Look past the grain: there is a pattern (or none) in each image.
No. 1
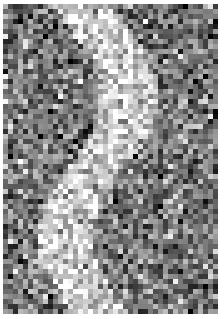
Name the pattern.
a wavy band
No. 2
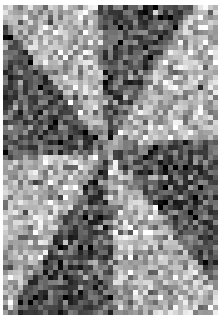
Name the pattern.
spokes from one point
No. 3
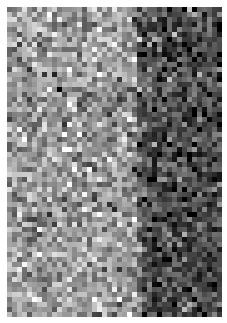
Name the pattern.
a sharp edge
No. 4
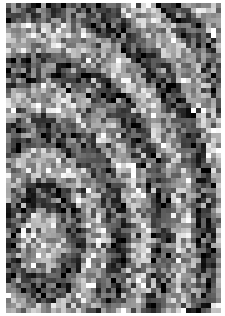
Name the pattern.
rings round one point
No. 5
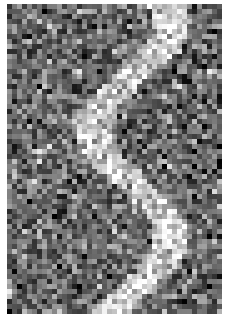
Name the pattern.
a wavy band
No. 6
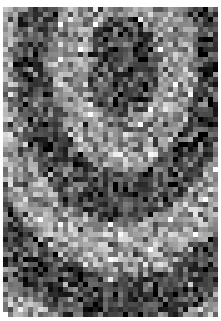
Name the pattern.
rings round one point
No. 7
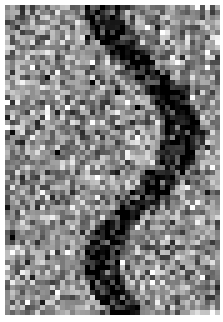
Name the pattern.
a wavy band
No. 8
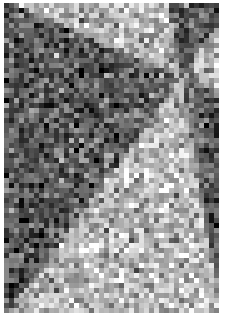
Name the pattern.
spokes from one point
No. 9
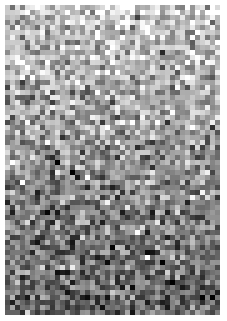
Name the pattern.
a smooth slope
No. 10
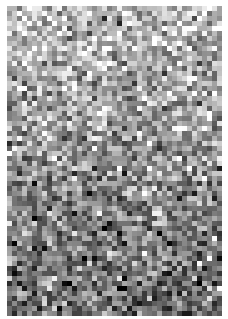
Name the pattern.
a smooth slope
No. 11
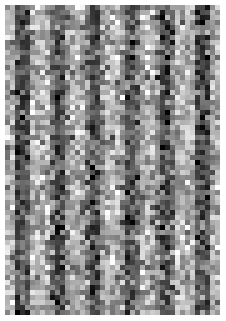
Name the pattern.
vertical stripes
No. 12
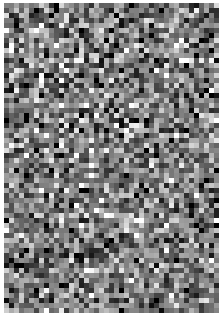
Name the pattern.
only noise
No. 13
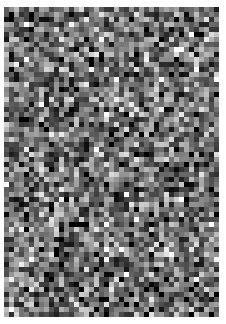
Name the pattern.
only noise
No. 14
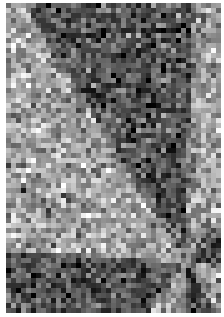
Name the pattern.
spokes from one point
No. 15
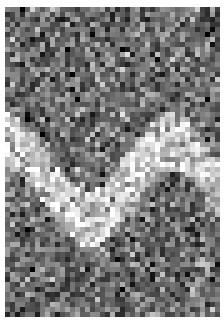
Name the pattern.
a wavy band
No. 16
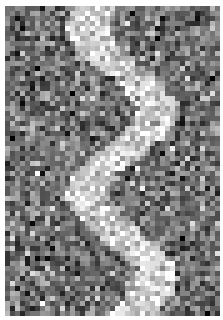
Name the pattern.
a wavy band
